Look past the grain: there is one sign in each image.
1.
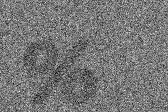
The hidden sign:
percent sign
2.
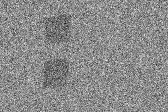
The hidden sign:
colon
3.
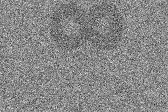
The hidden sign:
infinity sign
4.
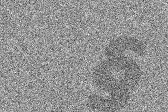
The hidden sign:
section sign
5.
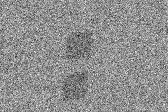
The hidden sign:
colon
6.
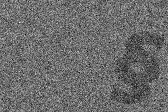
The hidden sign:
section sign
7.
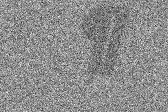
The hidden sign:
pilcrow
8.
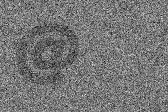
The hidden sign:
at sign
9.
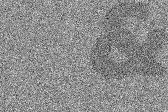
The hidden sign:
ampersand
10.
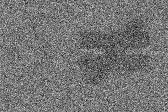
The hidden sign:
not-equal sign
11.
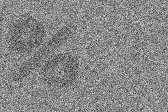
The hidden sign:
percent sign
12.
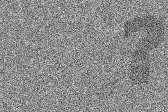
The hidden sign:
question mark
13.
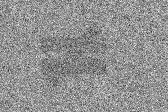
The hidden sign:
not-equal sign
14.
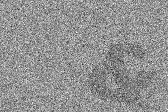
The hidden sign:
ampersand
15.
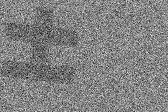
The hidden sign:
plus-minus sign
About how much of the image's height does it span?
two thirds
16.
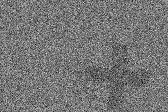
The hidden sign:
plus sign
